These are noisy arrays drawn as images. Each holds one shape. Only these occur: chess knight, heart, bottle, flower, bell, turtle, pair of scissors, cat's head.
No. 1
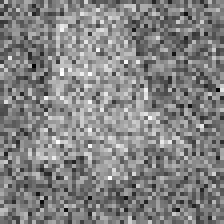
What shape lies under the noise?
bell
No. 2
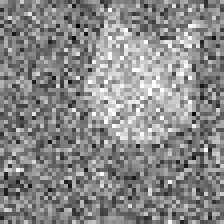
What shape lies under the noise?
cat's head
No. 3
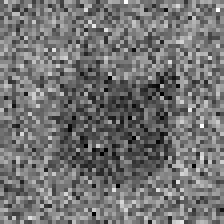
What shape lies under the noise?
cat's head
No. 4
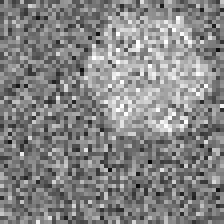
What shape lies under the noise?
flower
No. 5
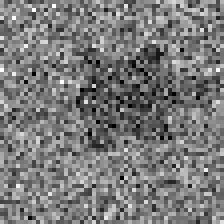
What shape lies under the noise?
turtle
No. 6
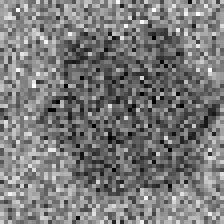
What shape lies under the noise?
flower
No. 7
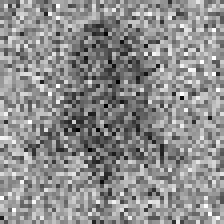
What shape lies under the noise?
bell
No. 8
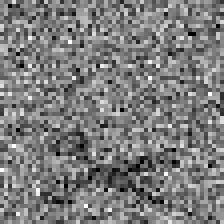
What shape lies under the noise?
pair of scissors
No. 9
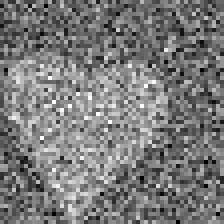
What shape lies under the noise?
heart
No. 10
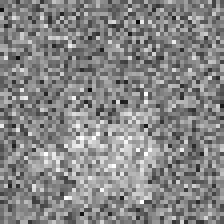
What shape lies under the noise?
turtle
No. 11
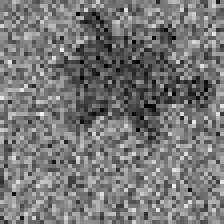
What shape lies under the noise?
turtle
